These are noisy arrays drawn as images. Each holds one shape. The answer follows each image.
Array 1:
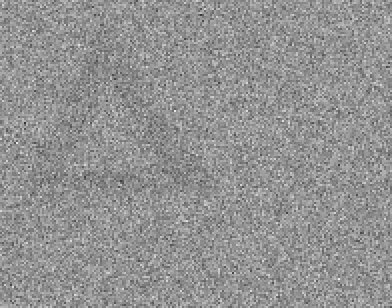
dark triangle frame
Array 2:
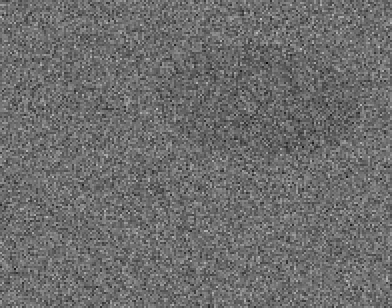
dark ellipse
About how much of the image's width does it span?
half
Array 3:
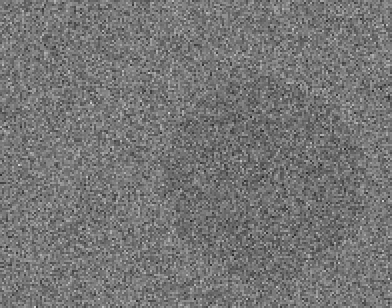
dark disc
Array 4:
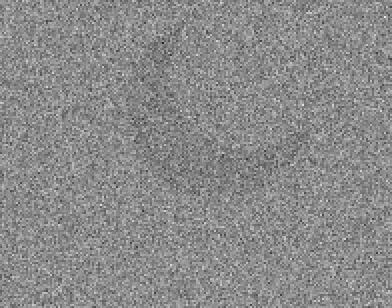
dark crescent
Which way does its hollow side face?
up and right
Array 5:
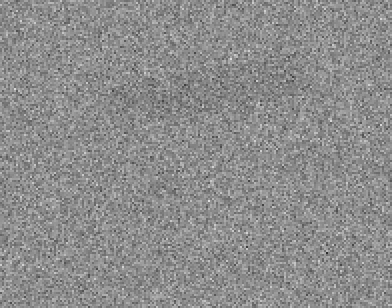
dark bar
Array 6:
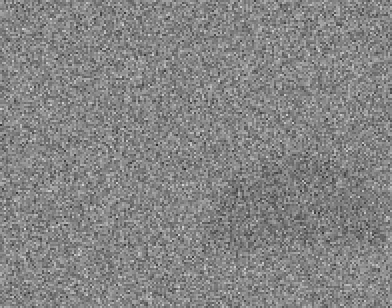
dark half disc
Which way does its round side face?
up
